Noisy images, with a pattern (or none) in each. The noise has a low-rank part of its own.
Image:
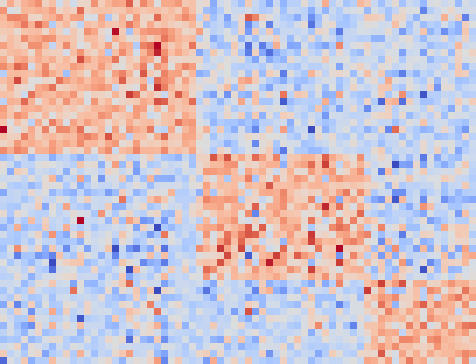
blocks along the diagonal
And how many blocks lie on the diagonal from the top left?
3
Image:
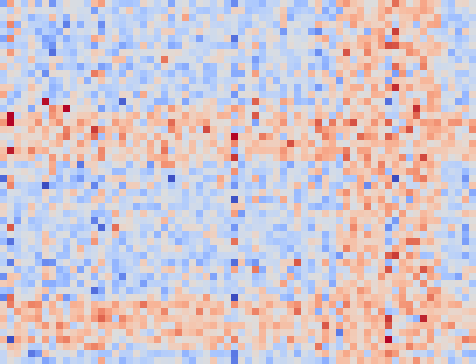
bands of rows crossing bands of columns
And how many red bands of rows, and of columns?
2 and 1
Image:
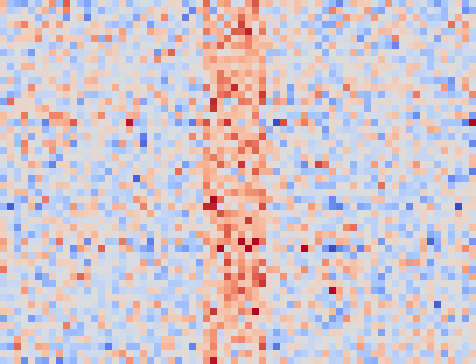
one band of columns
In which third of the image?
middle
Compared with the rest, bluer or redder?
redder
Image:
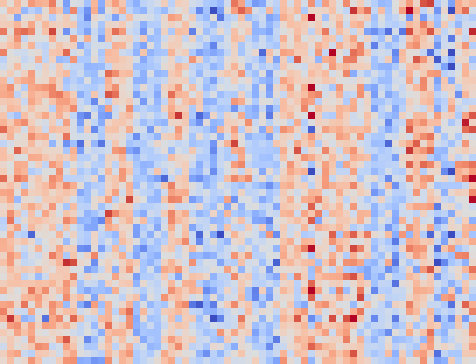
bands of columns
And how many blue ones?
6
